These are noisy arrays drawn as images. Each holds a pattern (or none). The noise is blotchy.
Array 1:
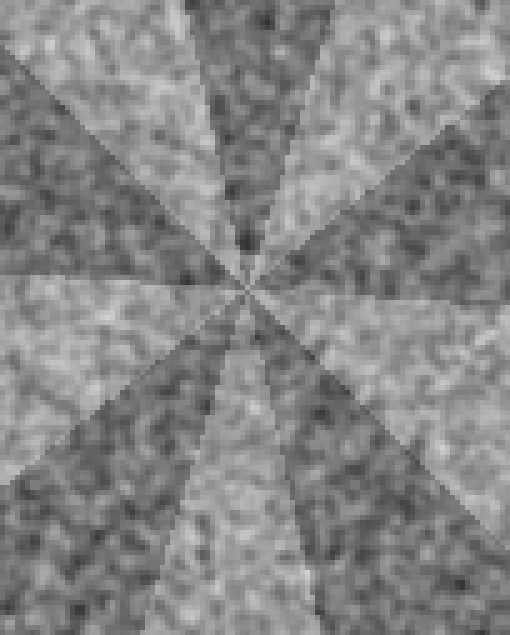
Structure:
spokes from one point
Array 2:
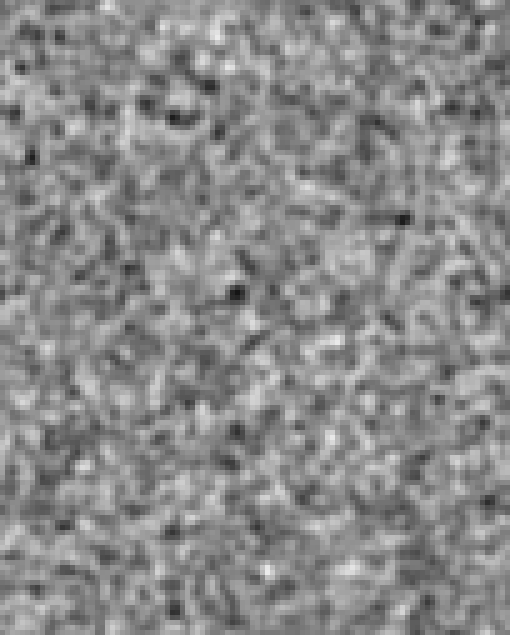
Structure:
only noise
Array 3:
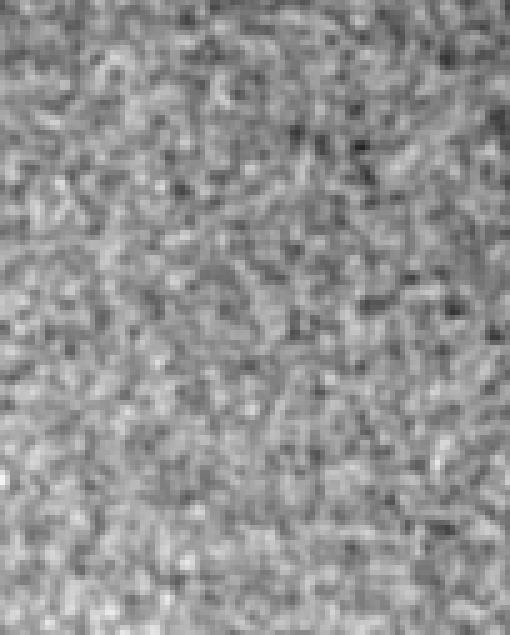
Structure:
a smooth slope
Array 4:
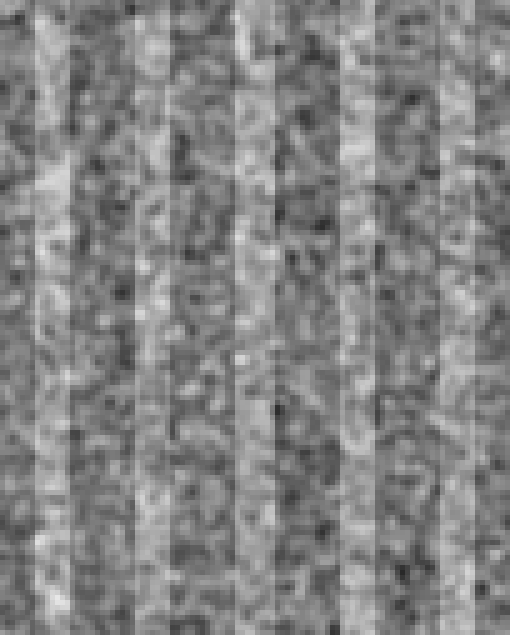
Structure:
vertical stripes
